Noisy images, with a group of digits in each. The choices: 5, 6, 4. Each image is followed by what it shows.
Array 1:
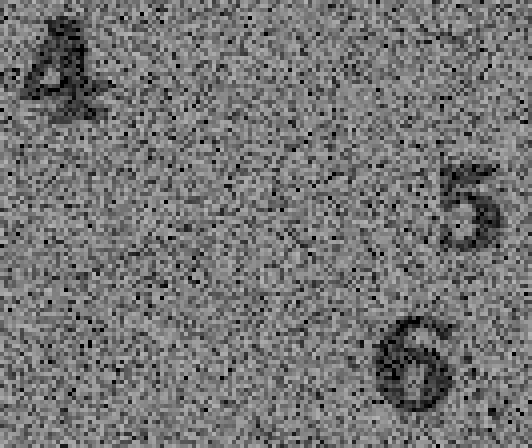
top left: 4; middle right: 5; bottom right: 6
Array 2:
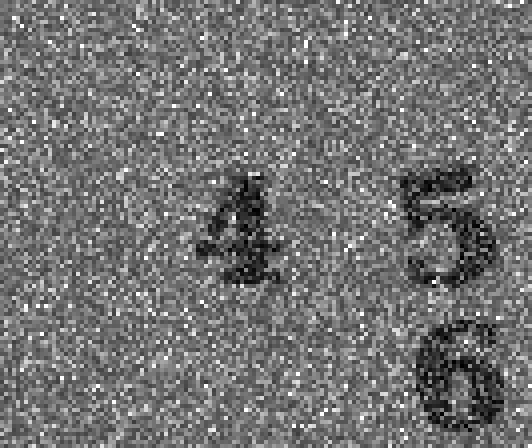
centre: 4; middle right: 5; bottom right: 6
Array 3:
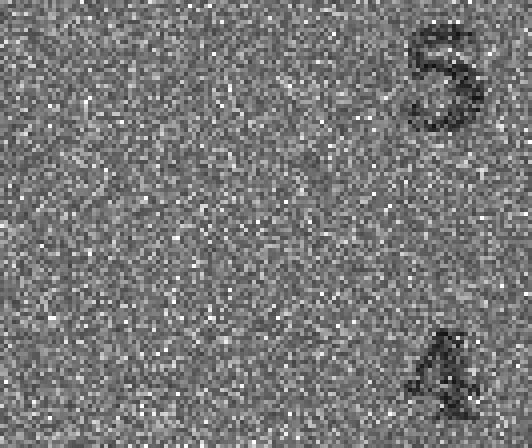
top right: 5; bottom right: 4
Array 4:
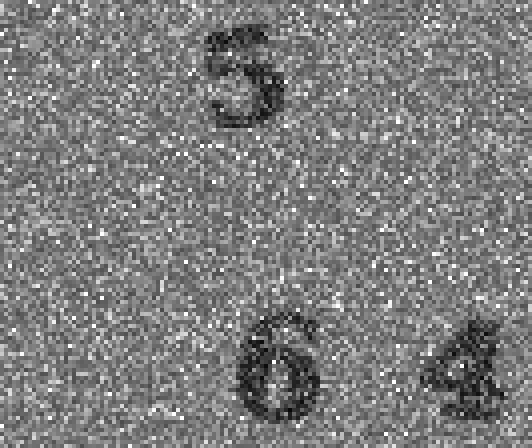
top middle: 5; bottom middle: 6; bottom right: 4
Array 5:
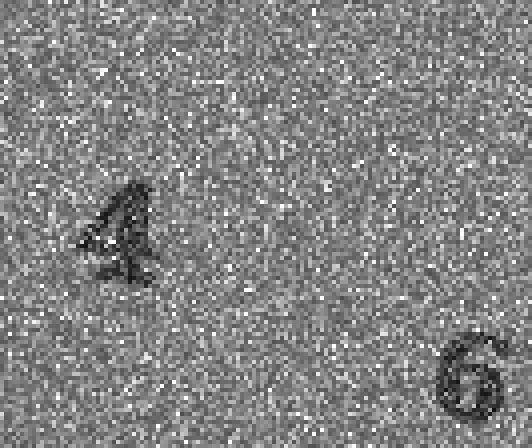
middle left: 4; bottom right: 6
